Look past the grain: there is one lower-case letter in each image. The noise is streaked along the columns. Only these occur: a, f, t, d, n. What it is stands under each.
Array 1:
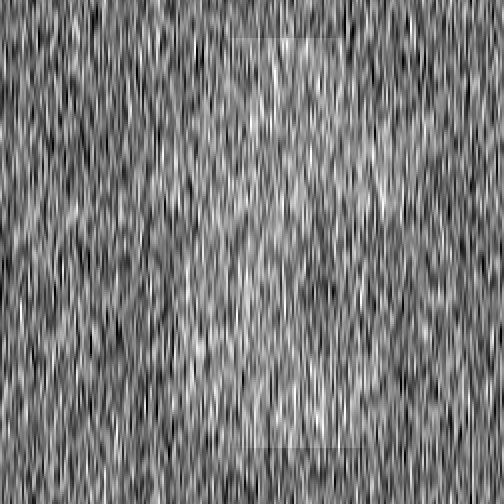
t
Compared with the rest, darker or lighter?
lighter
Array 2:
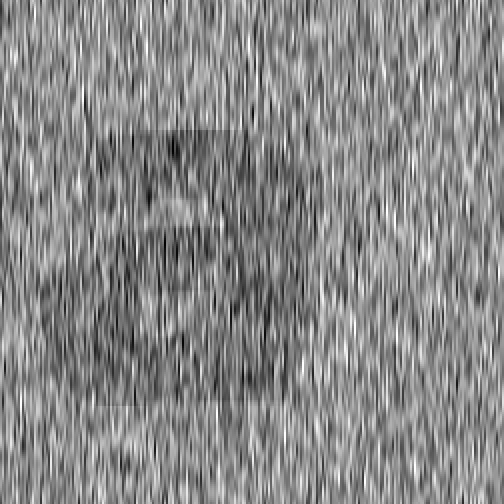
a
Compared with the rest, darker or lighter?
darker
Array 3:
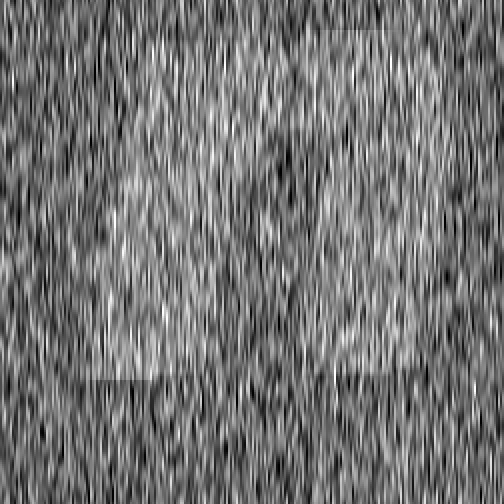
n
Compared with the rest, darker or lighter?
lighter
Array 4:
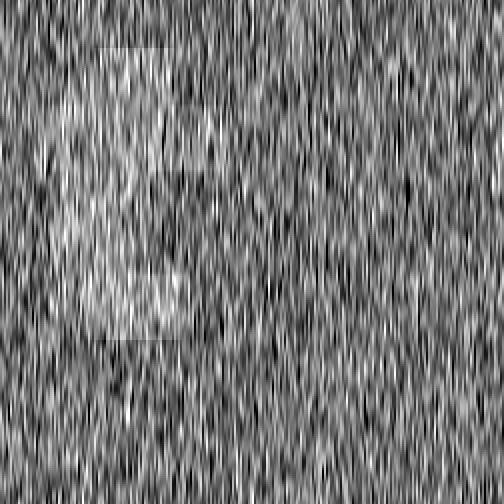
t
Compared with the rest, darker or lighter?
lighter
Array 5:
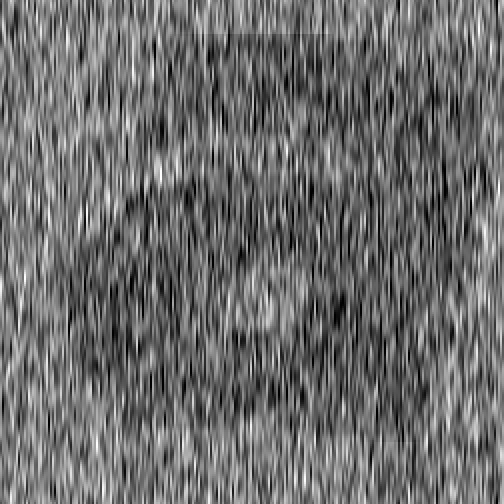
a
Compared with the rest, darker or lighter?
darker
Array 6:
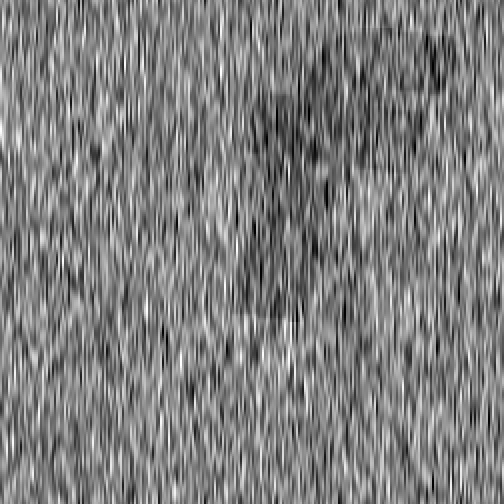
f
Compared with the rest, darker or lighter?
darker
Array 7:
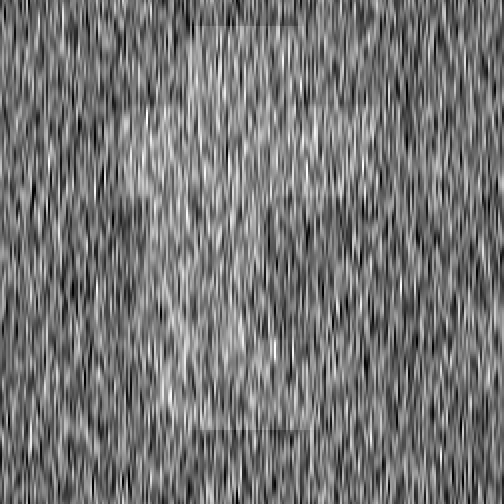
t
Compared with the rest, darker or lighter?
lighter
